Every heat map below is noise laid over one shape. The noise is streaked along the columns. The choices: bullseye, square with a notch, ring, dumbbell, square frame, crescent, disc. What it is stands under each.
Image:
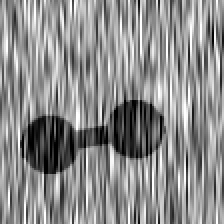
dark dumbbell
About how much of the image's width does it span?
two thirds
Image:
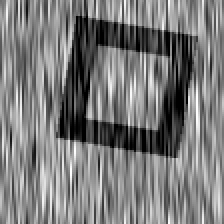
dark square frame
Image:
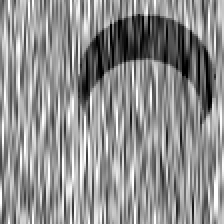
dark crescent
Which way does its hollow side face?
down
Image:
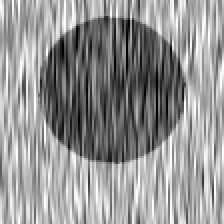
dark disc
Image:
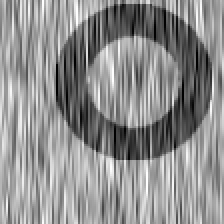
dark ring
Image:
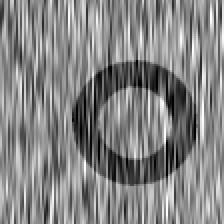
dark ring
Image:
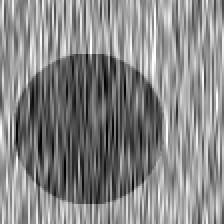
dark disc
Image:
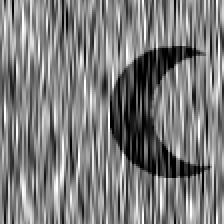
dark crescent
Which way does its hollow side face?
right
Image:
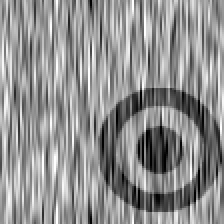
dark bullseye
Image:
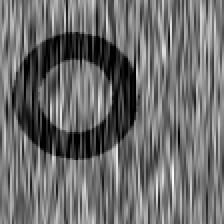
dark ring
